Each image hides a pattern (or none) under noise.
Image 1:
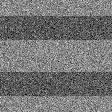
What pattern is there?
horizontal stripes
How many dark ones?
2
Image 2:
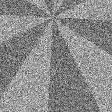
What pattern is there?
spokes from one point
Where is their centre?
top middle
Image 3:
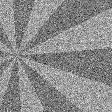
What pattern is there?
spokes from one point
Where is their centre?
middle left
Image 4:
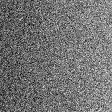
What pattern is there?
a smooth slope
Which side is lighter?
right
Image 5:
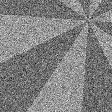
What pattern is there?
spokes from one point
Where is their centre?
top right
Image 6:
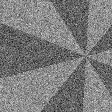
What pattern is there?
spokes from one point
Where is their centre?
middle right
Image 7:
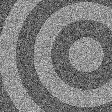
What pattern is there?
rings round one point
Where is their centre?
middle right
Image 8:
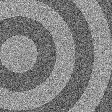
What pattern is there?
rings round one point
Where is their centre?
middle left
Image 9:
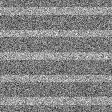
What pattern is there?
horizontal stripes
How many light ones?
5
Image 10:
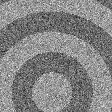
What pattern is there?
rings round one point
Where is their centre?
bottom middle
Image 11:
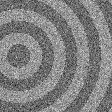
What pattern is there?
rings round one point
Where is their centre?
middle left
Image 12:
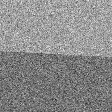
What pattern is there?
a sharp edge
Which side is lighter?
top
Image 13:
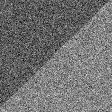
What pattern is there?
a sharp edge
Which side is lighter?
bottom right
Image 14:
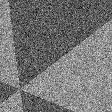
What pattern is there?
spokes from one point
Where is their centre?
bottom left
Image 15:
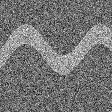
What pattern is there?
a wavy band
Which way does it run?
left to right
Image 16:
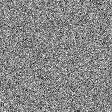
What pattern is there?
only noise
